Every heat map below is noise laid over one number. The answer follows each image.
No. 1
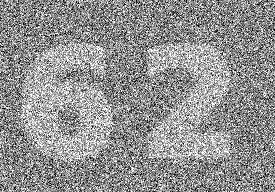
62
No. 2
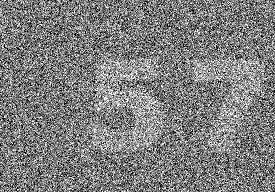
57
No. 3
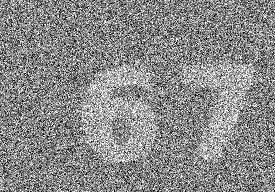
67
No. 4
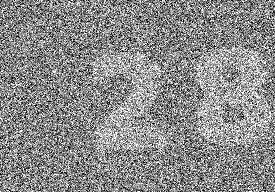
28
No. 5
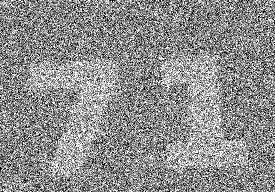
71
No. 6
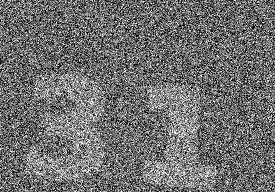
31
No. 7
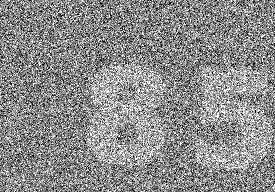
85
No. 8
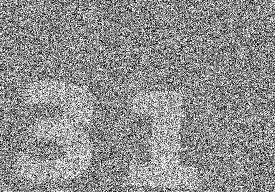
31
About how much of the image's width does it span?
two thirds
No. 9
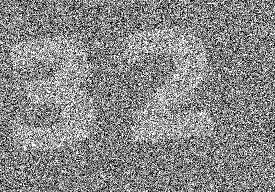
32
